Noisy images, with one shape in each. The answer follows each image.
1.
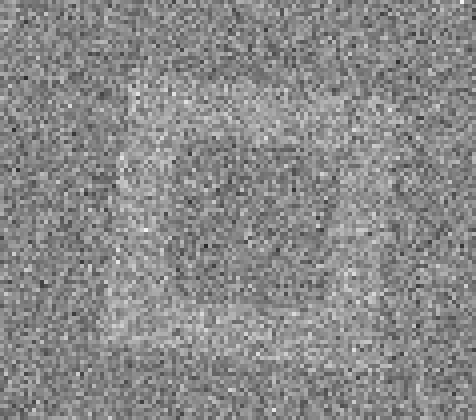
square frame
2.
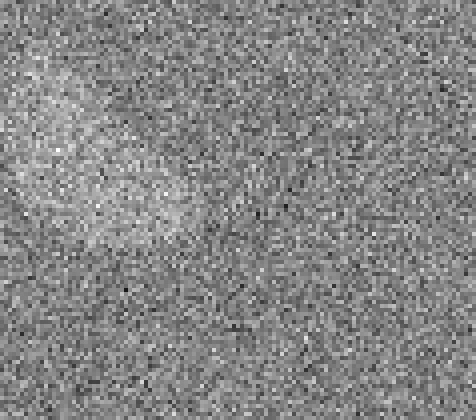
half disc
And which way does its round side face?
down and left
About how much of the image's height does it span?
half
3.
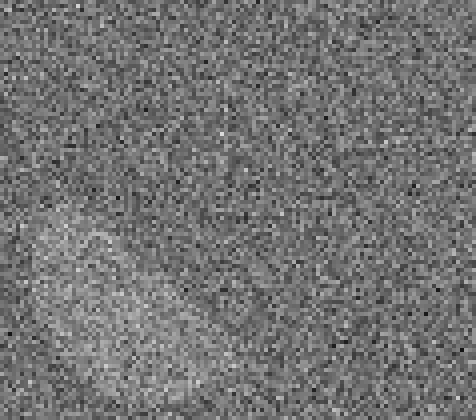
half disc
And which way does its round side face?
down and left
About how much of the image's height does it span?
half
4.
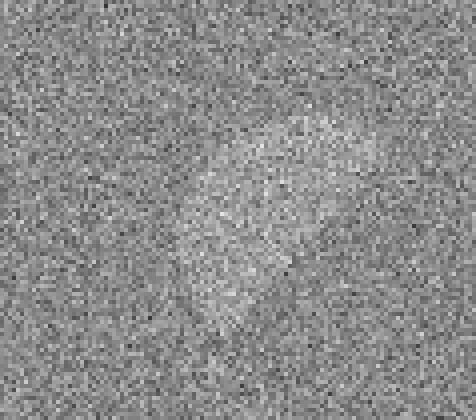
half disc
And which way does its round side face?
up and left
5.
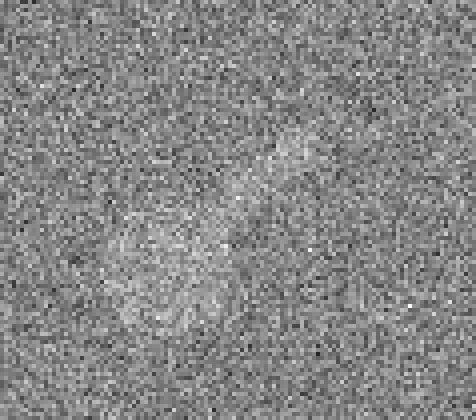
lollipop
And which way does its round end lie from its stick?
down and left
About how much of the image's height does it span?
half
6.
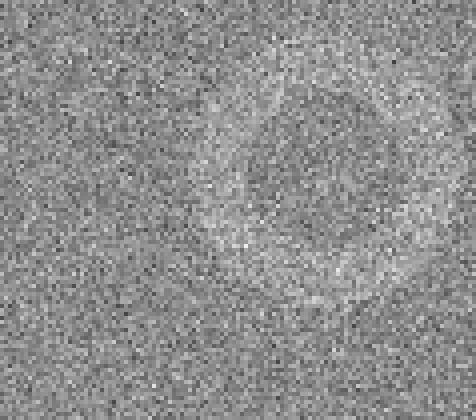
ring
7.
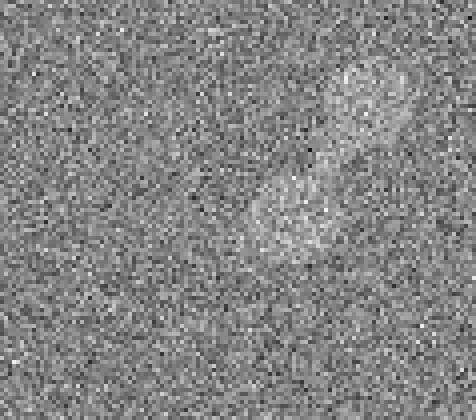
dumbbell
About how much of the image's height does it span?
half
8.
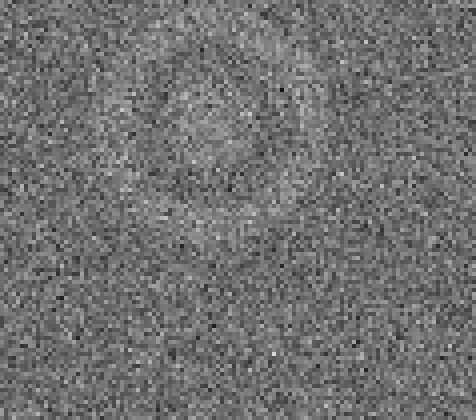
bullseye
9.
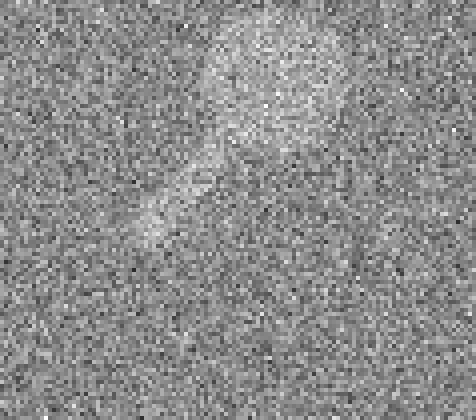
lollipop
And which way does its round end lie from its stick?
up and right
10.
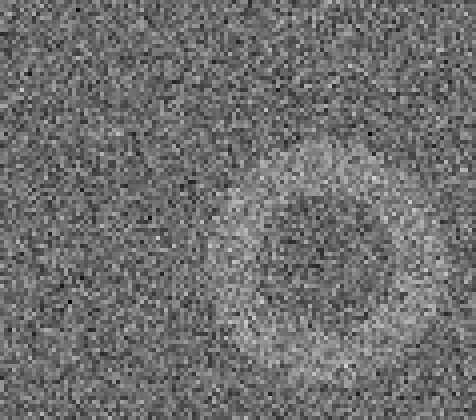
ring
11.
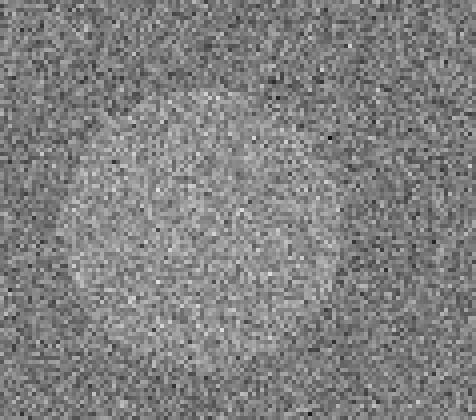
disc
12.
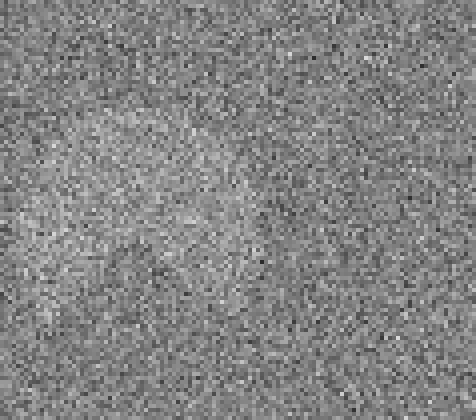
disc with a wedge cut out
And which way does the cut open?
down
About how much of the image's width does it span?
half
